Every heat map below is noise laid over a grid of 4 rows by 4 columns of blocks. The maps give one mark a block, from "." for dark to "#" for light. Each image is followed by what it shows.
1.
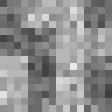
.##.
..##
#.#.
#.#.
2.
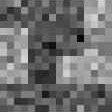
...#
#..#
#.##
....
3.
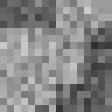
..##
###.
###.
##..
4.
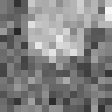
.###
.##.
....
....
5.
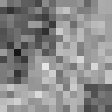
..##
..##
.###
###.
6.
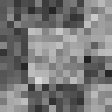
...#
.###
.##.
#..#
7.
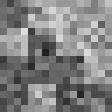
.###
#.##
...#
.#..
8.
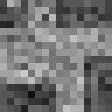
.#..
####
###.
..#.
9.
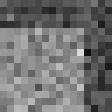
....
###.
###.
###.
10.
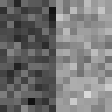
..##
..##
..##
..##
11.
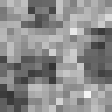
#.##
###.
..#.
.###
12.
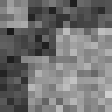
#...
..##
.###
.###
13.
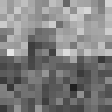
####
#.##
....
....
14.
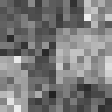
...#
..##
#.##
#...
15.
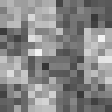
##..
.#.#
#..#
.#..
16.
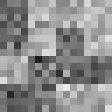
.###
.#.#
#...
..##
